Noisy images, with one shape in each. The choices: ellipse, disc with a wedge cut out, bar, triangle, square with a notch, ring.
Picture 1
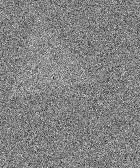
triangle
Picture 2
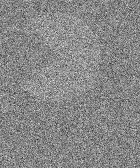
disc with a wedge cut out
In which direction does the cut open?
left
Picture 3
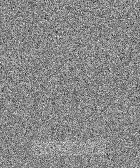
bar
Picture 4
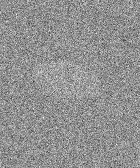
ellipse
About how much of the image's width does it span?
half
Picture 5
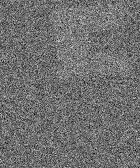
square with a notch
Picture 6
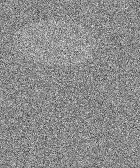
ellipse
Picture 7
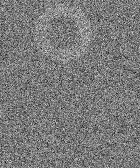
ring
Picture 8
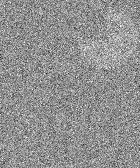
disc with a wedge cut out
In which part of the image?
top right
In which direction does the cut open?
up and left
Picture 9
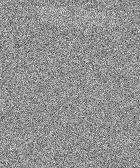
bar
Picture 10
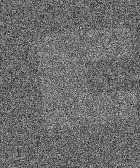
square with a notch
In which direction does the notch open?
right
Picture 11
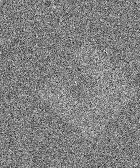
square with a notch
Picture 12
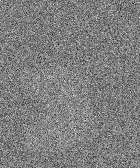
disc with a wedge cut out
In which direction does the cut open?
left
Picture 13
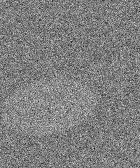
ellipse
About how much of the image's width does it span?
two thirds
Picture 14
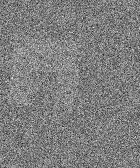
square with a notch
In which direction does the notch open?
down
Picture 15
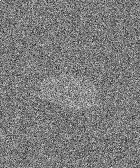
ellipse
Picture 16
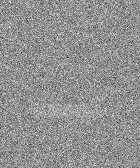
bar
